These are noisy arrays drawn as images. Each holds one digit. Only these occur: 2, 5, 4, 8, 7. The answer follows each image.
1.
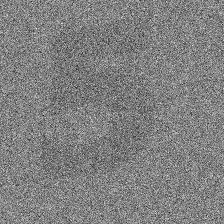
5
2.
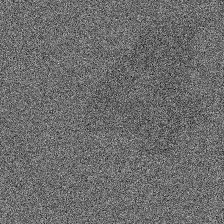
4
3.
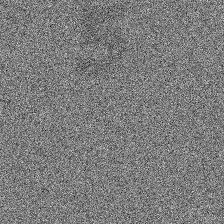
5
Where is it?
top middle
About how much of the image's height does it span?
a third
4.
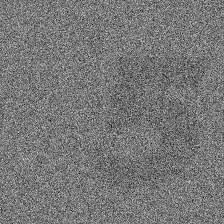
5
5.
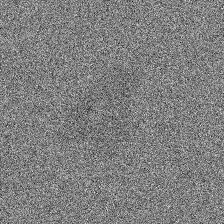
4
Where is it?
centre
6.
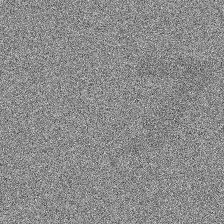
7
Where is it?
middle right
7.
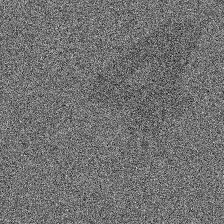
4
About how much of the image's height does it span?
half
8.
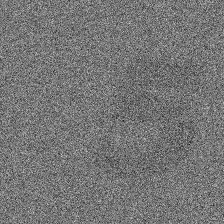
5
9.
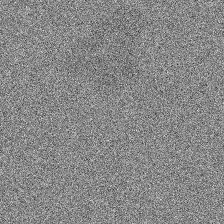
4
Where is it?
top middle
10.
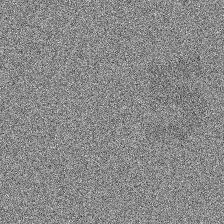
5
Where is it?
middle right
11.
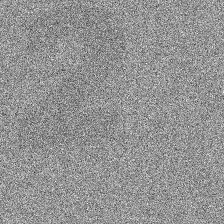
2
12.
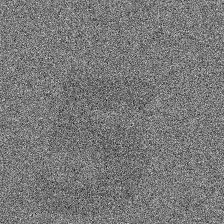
5
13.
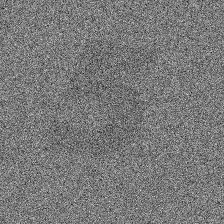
5
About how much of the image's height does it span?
half
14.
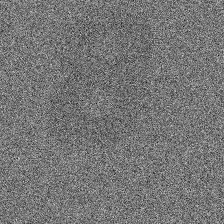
8
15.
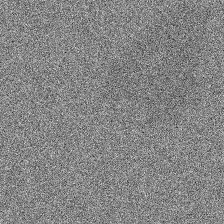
4
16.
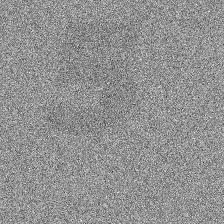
5
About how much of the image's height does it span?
half
